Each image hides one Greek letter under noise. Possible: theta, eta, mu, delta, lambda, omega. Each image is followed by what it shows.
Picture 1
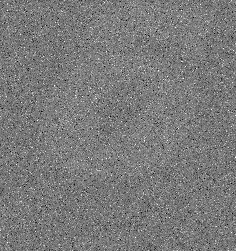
light delta
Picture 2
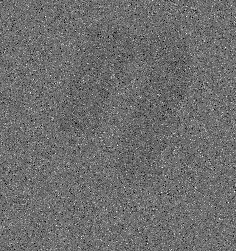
dark eta
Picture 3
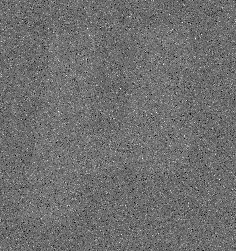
light mu
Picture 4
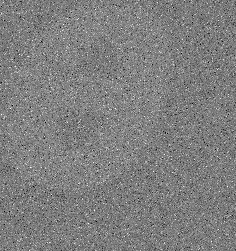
light theta
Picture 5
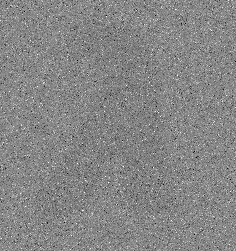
dark lambda
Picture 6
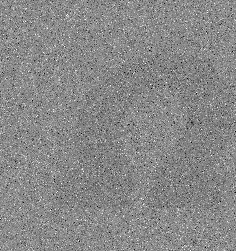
dark omega
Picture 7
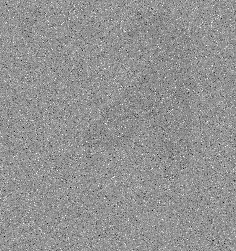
dark lambda
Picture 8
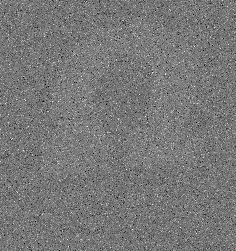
light omega
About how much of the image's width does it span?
two thirds
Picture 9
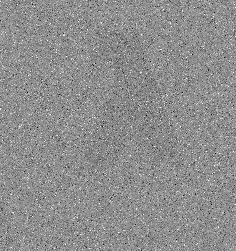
dark lambda
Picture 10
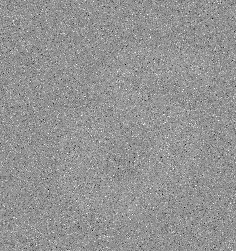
light delta
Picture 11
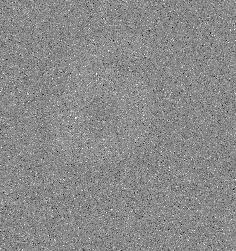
light delta
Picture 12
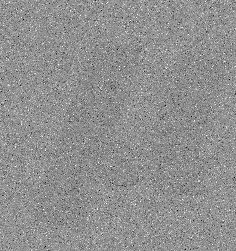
dark mu
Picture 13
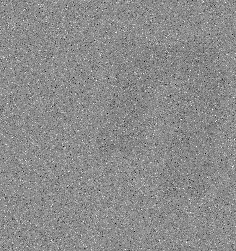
dark eta
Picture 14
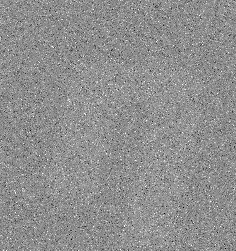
light eta
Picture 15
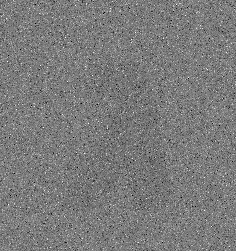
dark lambda
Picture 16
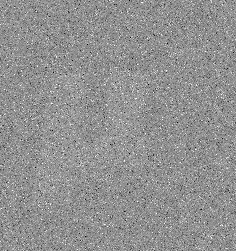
light mu
